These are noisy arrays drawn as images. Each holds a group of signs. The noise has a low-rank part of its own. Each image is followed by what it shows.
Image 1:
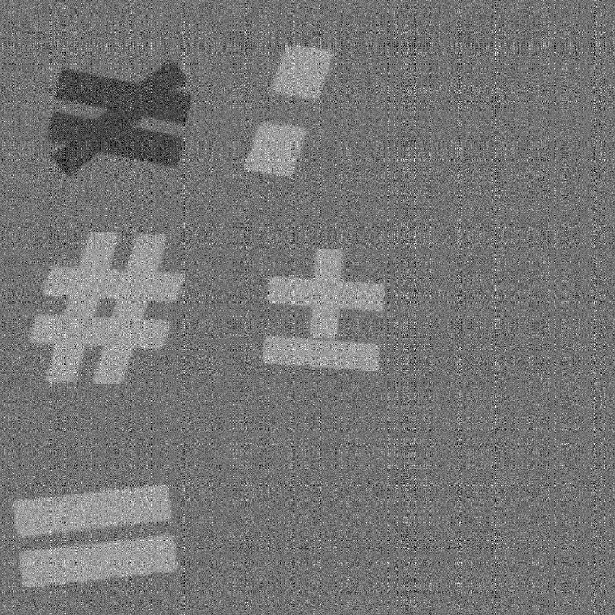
top left: dark not-equal sign; top middle: light colon; middle left: light hash sign; centre: light plus-minus sign; bottom left: light equals sign
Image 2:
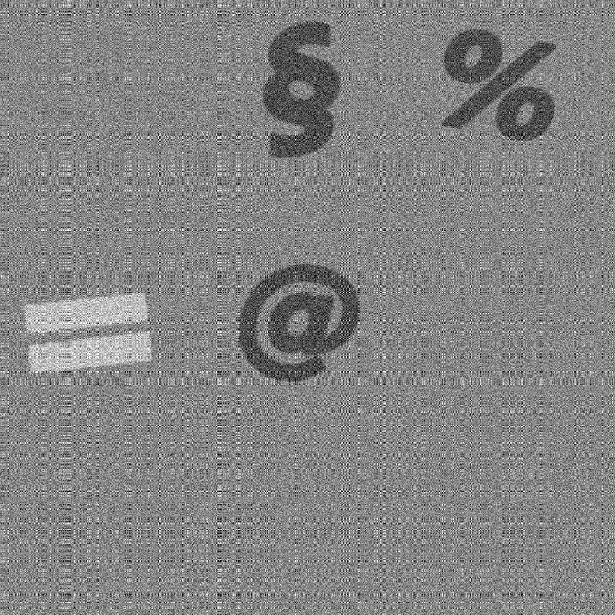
top middle: dark section sign; top right: dark percent sign; middle left: light equals sign; centre: dark at sign
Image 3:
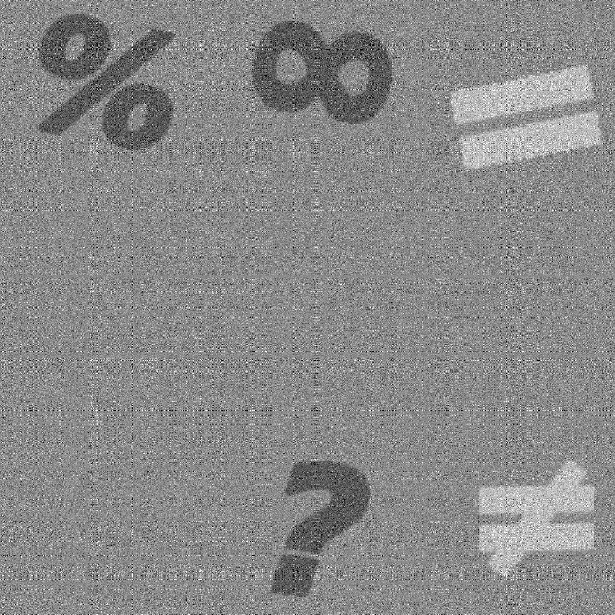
top left: dark percent sign; top middle: dark infinity sign; top right: light equals sign; bottom middle: dark question mark; bottom right: light not-equal sign
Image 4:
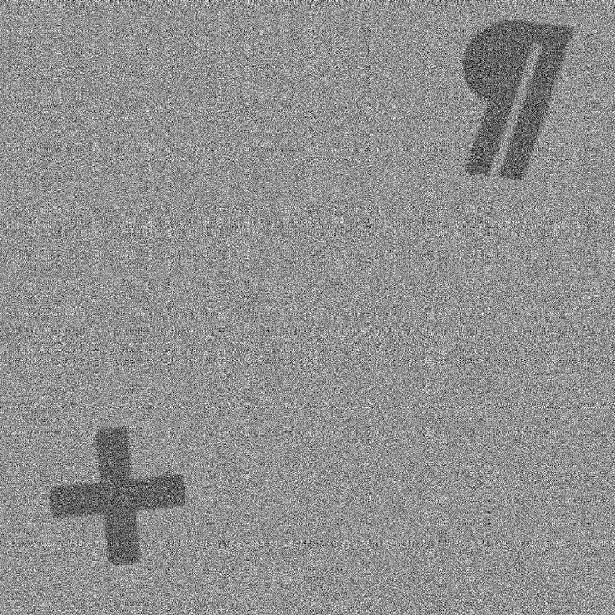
top right: dark pilcrow; bottom left: dark plus sign
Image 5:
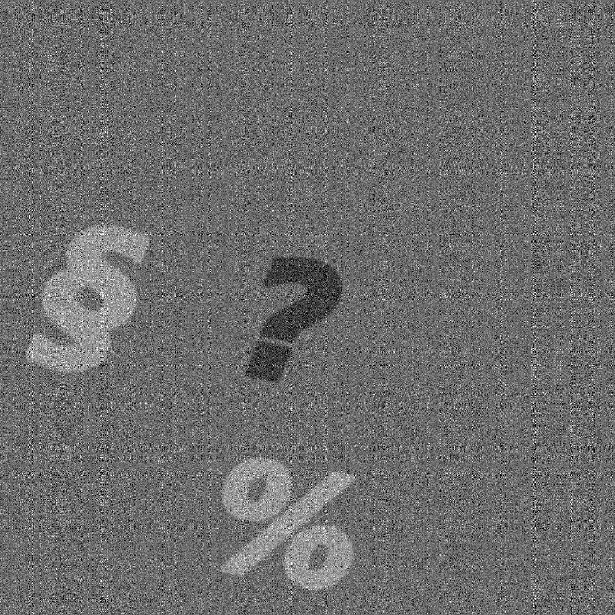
middle left: light section sign; centre: dark question mark; bottom middle: light percent sign
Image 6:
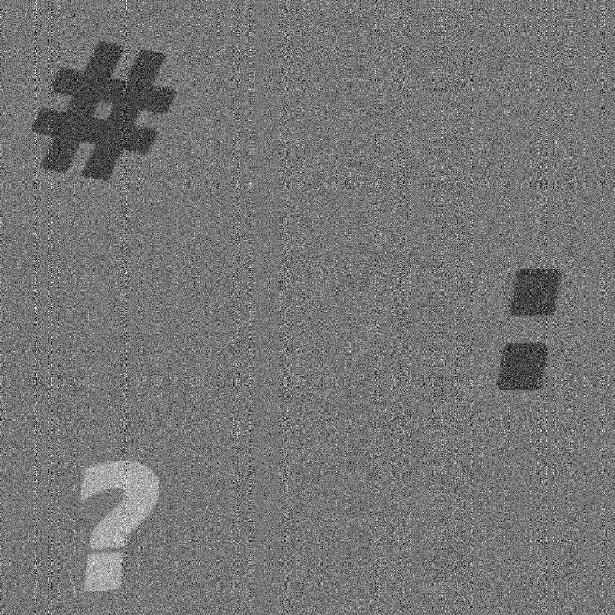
top left: dark hash sign; middle right: dark colon; bottom left: light question mark
